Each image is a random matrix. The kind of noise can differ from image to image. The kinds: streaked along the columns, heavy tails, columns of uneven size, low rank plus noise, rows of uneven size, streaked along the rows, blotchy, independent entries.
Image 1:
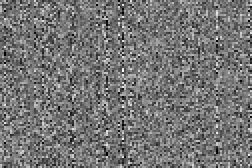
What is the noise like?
columns of uneven size
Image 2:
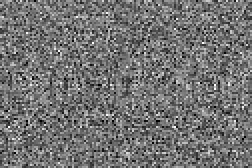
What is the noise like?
low rank plus noise
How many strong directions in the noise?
five to eight
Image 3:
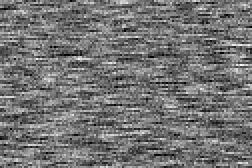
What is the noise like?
streaked along the rows
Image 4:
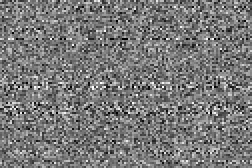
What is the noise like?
rows of uneven size
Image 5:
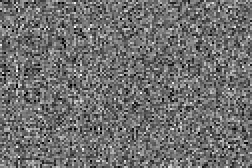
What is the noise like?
low rank plus noise
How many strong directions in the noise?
one
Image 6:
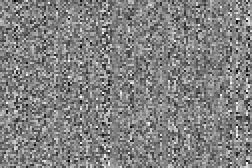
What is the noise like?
columns of uneven size
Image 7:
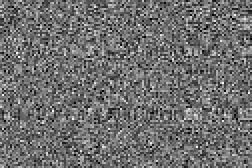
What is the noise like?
low rank plus noise
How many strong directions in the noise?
one
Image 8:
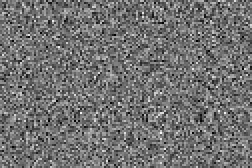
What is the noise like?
low rank plus noise
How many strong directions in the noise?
two
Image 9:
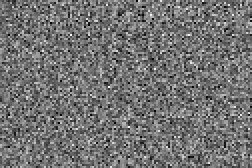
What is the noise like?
low rank plus noise
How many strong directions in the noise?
one
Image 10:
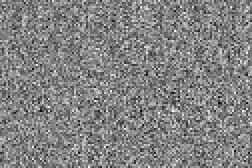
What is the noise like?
low rank plus noise
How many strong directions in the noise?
three or four
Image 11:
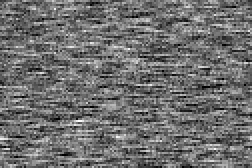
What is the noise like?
streaked along the rows
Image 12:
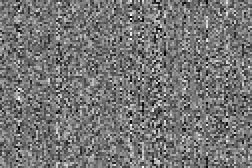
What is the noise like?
columns of uneven size
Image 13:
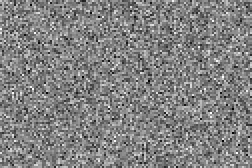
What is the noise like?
independent entries
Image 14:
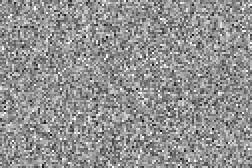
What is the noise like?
independent entries
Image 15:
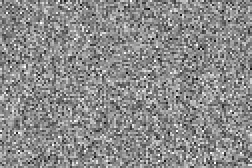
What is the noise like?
independent entries
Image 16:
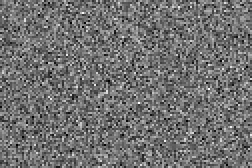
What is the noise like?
independent entries
